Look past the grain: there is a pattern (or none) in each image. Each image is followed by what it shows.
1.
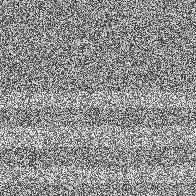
bands of rows
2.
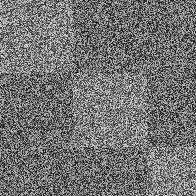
blocks along the diagonal
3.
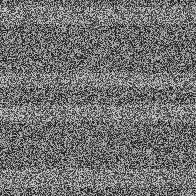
bands of rows
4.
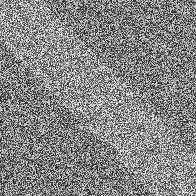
a diagonal band
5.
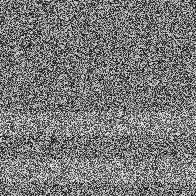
bands of rows
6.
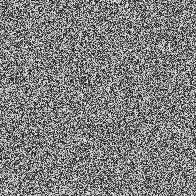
only noise
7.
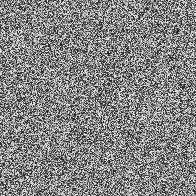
only noise
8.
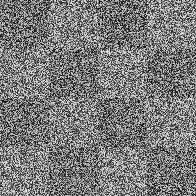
a checkerboard
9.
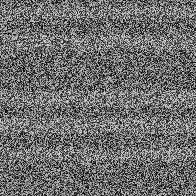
bands of rows
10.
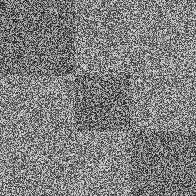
blocks along the diagonal
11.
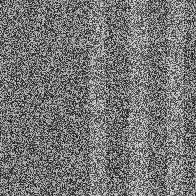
bands of columns
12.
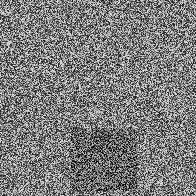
one block
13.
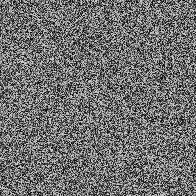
only noise
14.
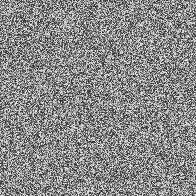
only noise
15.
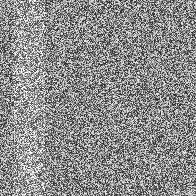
one band of columns
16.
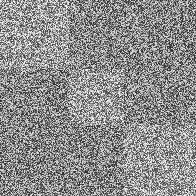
blocks along the diagonal
